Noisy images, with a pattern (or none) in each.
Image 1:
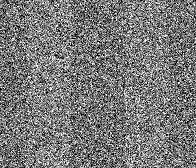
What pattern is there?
vertical stripes
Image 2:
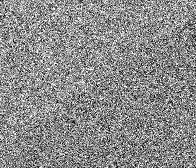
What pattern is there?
a sharp edge
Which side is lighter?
top left
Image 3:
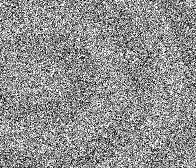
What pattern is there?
rings round one point
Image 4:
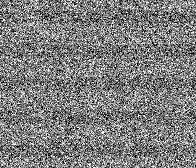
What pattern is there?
horizontal stripes
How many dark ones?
5
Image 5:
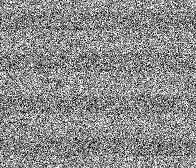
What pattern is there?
horizontal stripes
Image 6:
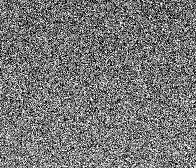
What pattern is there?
a smooth slope
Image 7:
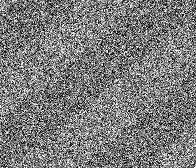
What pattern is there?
diagonal stripes
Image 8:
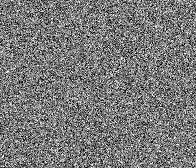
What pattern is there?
only noise
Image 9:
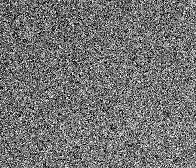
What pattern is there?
a smooth slope
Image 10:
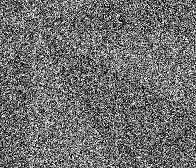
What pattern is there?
spokes from one point
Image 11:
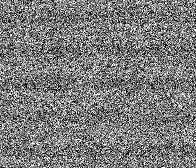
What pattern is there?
horizontal stripes
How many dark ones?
5
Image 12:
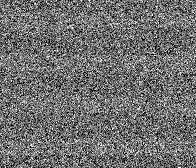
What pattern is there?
horizontal stripes
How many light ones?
4
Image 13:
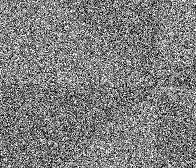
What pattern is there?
spokes from one point
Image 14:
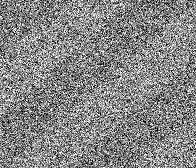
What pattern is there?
diagonal stripes
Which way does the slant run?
bottom left to top right
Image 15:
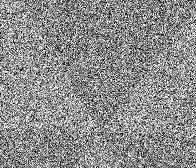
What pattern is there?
spokes from one point
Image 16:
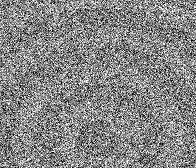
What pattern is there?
rings round one point
